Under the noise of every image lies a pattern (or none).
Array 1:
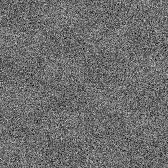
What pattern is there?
a checkerboard
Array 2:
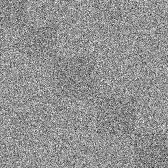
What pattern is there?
blocks along the diagonal
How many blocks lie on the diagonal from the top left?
5
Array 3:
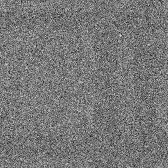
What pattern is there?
bands of rows crossing bands of columns
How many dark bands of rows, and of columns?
2 and 2
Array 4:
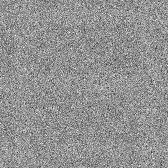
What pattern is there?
bands of rows crossing bands of columns
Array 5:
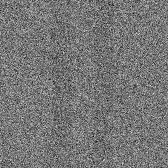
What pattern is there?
bands of columns
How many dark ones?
2
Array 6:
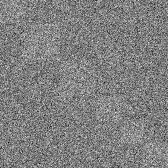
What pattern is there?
blocks along the diagonal
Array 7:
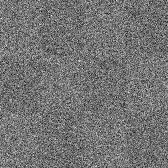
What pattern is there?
a checkerboard
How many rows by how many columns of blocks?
3 by 4
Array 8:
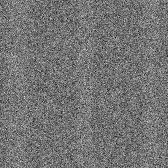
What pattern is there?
bands of columns
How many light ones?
3
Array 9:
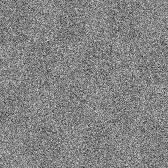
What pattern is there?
a checkerboard
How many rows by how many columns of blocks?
4 by 6
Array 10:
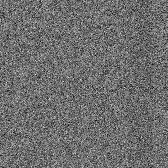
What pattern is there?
one band of columns
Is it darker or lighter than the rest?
darker
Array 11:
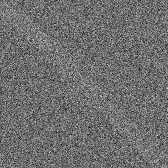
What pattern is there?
a diagonal band
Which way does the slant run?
top left to bottom right
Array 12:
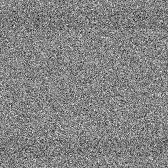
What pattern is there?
bands of rows
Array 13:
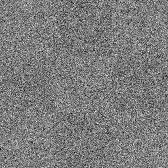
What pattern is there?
a checkerboard
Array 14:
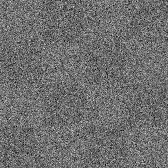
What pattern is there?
a checkerboard
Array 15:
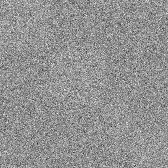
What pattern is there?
blocks along the diagonal
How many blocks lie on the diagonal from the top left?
4
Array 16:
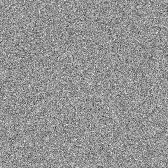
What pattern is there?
only noise
